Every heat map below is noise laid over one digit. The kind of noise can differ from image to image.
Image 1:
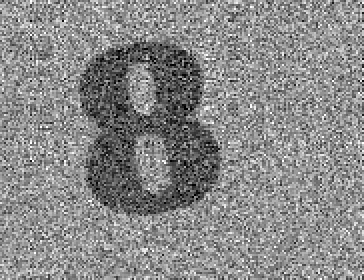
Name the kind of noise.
low rank plus noise
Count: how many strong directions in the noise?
one
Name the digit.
8
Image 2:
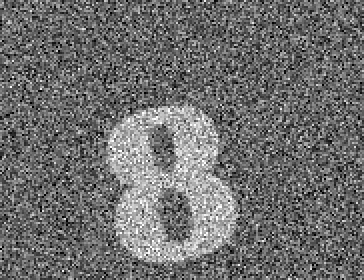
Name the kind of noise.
independent entries
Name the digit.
8
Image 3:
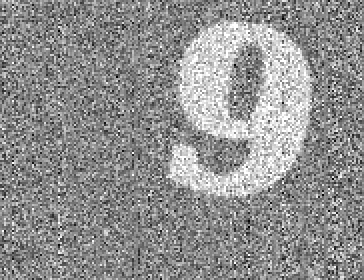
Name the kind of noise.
columns of uneven size
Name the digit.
9
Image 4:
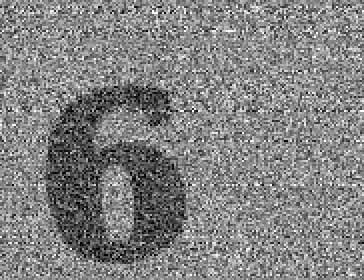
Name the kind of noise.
rows of uneven size
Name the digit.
6
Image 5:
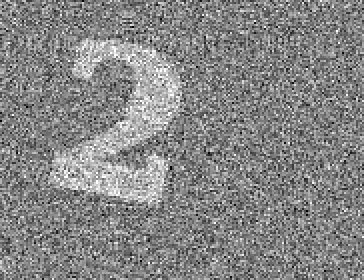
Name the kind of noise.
low rank plus noise
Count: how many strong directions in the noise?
three or four
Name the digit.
2
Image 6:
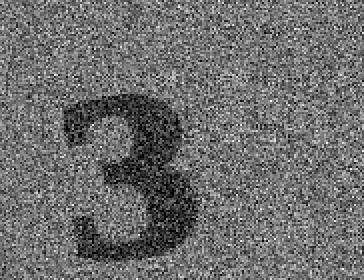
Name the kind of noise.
low rank plus noise
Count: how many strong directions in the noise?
three or four
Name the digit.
3
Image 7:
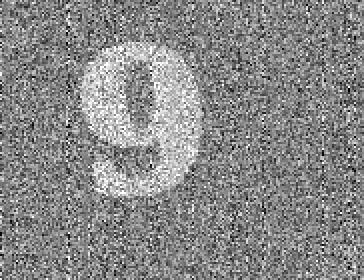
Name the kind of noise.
columns of uneven size
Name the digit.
9
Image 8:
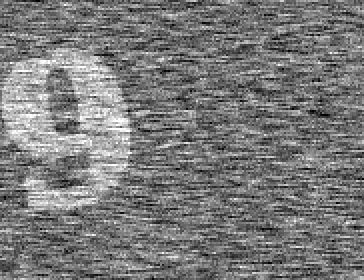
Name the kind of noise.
streaked along the rows
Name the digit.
9
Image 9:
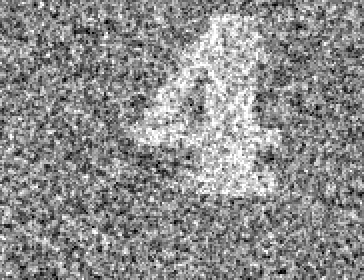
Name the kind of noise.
blotchy
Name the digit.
4
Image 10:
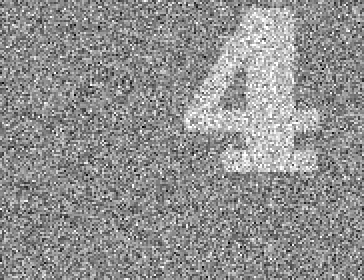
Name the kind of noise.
independent entries
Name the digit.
4
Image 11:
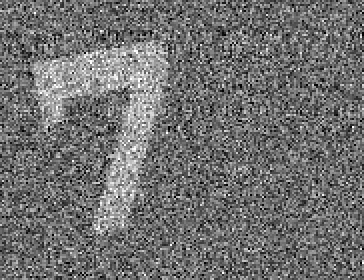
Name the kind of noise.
low rank plus noise
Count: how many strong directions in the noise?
three or four
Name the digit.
7
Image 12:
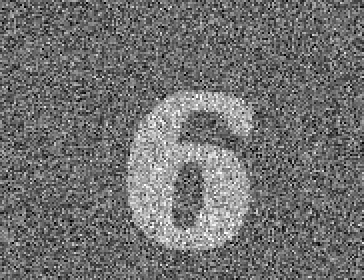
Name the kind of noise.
low rank plus noise
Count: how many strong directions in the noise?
two
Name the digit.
6
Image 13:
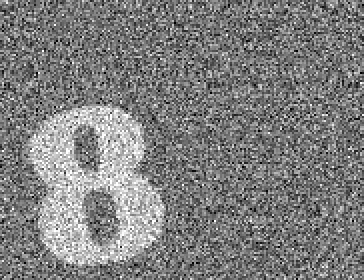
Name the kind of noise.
low rank plus noise
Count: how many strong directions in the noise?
three or four
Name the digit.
8
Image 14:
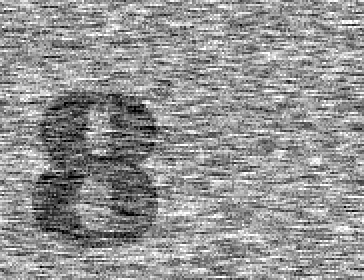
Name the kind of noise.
streaked along the rows
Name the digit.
8
